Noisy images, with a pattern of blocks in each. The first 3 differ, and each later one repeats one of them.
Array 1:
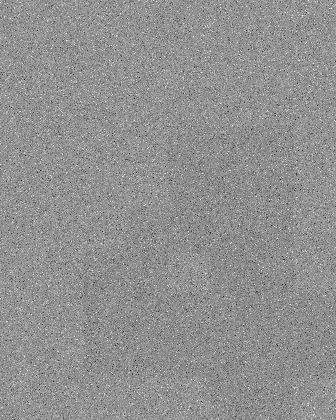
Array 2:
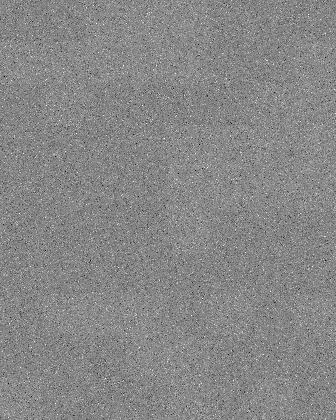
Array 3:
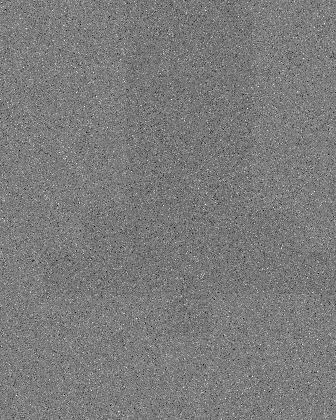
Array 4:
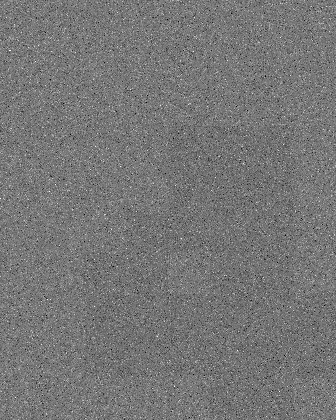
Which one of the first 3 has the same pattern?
1
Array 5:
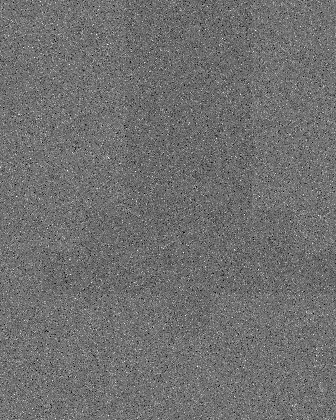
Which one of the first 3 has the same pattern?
3
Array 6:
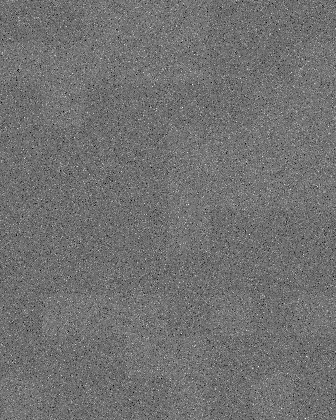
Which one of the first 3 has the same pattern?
2
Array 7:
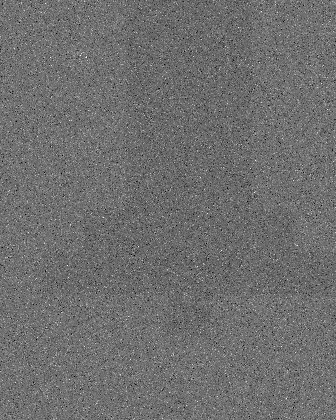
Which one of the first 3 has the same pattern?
3
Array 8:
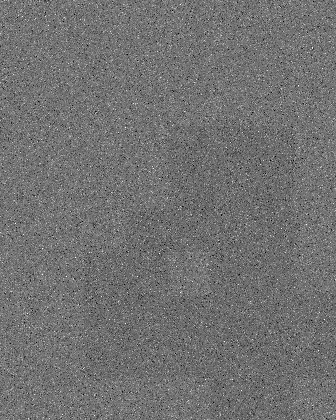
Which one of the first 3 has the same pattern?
1
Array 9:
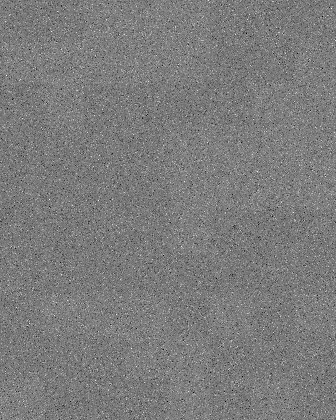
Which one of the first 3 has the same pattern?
2
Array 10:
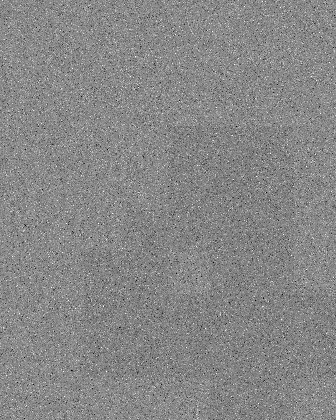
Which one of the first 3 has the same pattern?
1
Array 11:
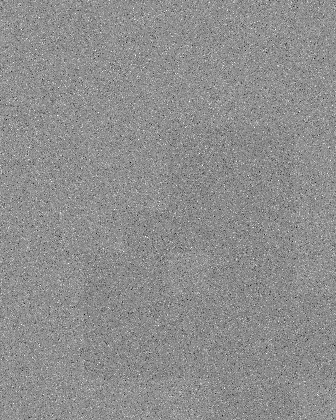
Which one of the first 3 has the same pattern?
1
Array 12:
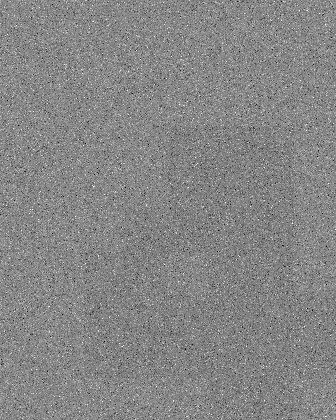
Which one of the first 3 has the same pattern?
1
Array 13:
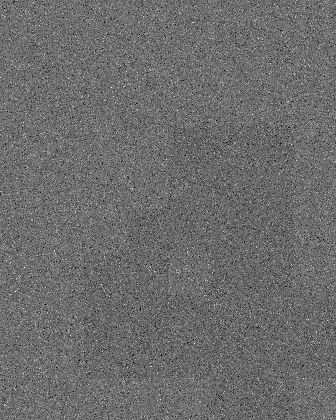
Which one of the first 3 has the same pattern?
1
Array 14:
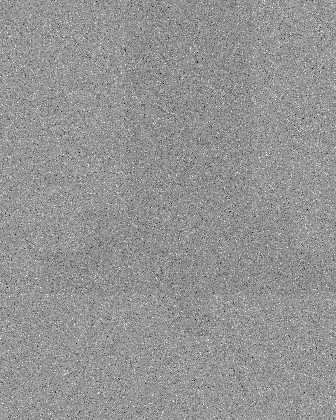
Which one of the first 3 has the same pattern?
3
